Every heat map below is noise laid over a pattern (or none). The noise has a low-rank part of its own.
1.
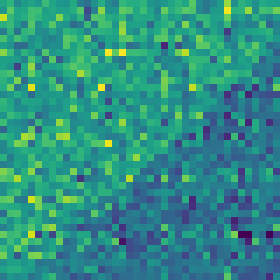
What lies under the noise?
a sharp edge
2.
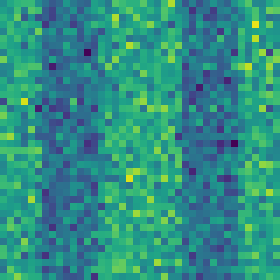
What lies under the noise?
vertical stripes
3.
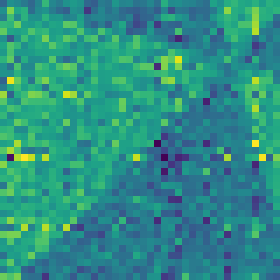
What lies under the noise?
spokes from one point
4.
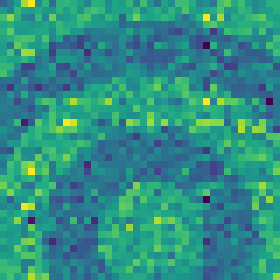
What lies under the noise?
rings round one point
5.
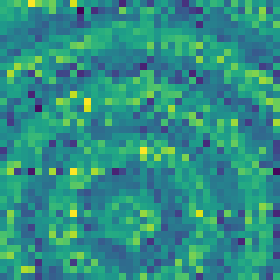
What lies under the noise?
rings round one point
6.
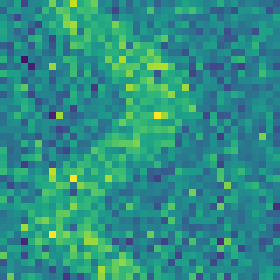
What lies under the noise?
a wavy band
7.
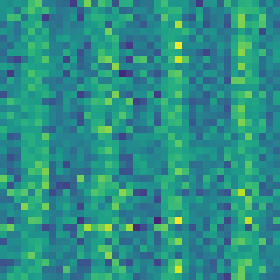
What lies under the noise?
vertical stripes
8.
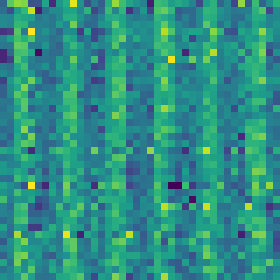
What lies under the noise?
vertical stripes
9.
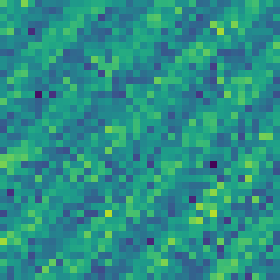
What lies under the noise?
diagonal stripes
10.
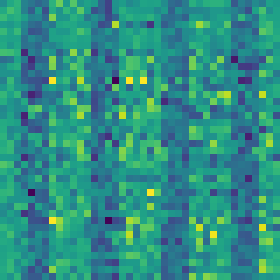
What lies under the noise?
vertical stripes
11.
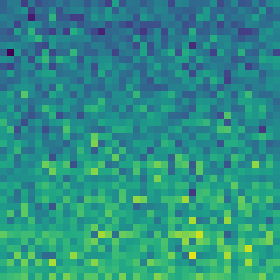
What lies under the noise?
a smooth slope
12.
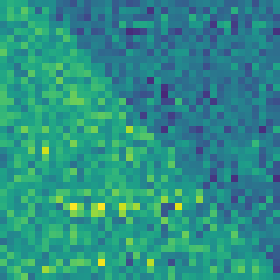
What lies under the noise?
a sharp edge
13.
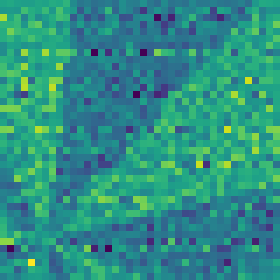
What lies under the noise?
spokes from one point
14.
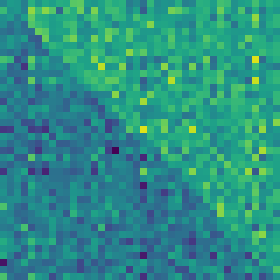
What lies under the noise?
a sharp edge
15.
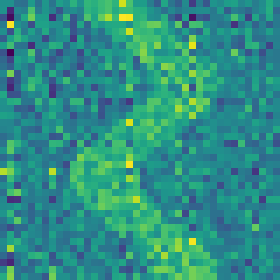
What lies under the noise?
a wavy band
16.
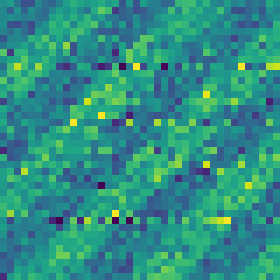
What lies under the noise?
diagonal stripes
